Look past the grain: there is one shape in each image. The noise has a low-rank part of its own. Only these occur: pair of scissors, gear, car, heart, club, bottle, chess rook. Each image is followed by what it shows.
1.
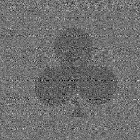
club
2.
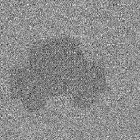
car
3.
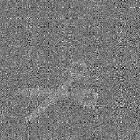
pair of scissors
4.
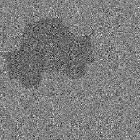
car
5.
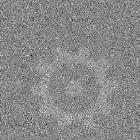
gear
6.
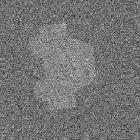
car
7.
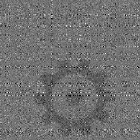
gear
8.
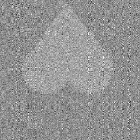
heart
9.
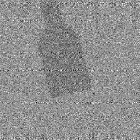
bottle
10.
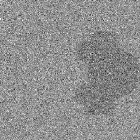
car
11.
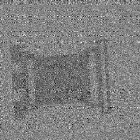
chess rook
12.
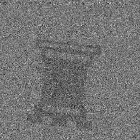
chess rook
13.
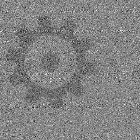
gear
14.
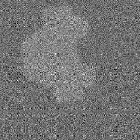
car
